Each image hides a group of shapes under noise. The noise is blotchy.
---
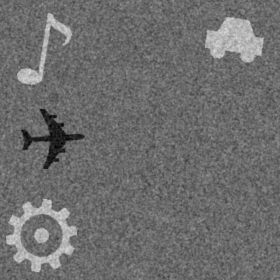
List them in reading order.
top left: light musical note; top right: light car; middle left: dark airplane; bottom left: light gear
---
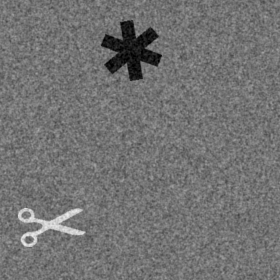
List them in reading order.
top middle: dark asterisk; bottom left: light pair of scissors
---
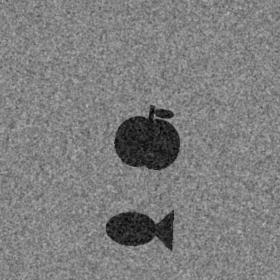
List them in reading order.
centre: dark apple; bottom middle: dark fish
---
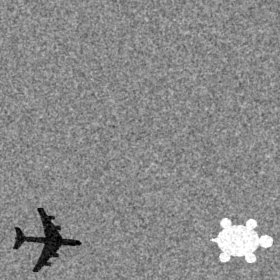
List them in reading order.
bottom left: dark airplane; bottom right: light turtle
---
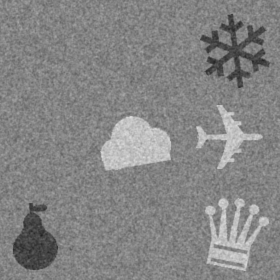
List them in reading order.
top right: dark snowflake; centre: light cloud; middle right: light airplane; bottom left: dark pear; bottom right: light chess queen
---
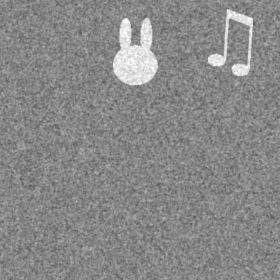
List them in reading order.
top middle: light rabbit's head; top right: light pair of musical notes
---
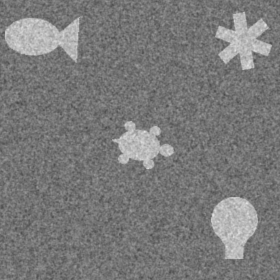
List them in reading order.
top left: light fish; top right: light asterisk; centre: light turtle; bottom right: light light bulb
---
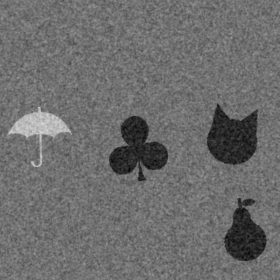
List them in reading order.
middle left: light umbrella; centre: dark club; middle right: dark cat's head; bottom right: dark pear
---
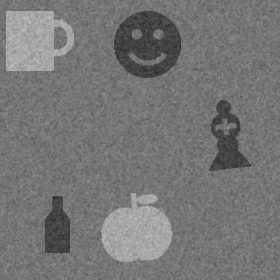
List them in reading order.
top left: light cup; top middle: dark smiling face; middle right: dark chess bishop; bottom left: dark bottle; bottom middle: light apple
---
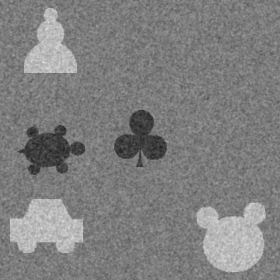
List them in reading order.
top left: light chess pawn; middle left: dark turtle; centre: dark club; bottom left: light car; bottom right: light bear's head
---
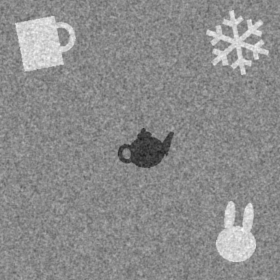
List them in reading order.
top left: light cup; top right: light snowflake; centre: dark teapot; bottom right: light rabbit's head
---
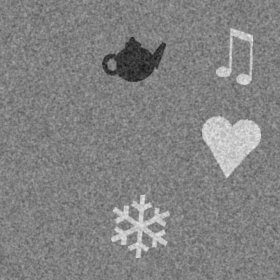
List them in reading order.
top middle: dark teapot; top right: light pair of musical notes; middle right: light heart; bottom middle: light snowflake
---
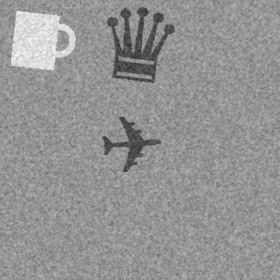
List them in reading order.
top left: light cup; top middle: dark chess queen; centre: dark airplane
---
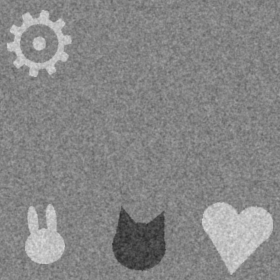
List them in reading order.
top left: light gear; bottom left: light rabbit's head; bottom middle: dark cat's head; bottom right: light heart
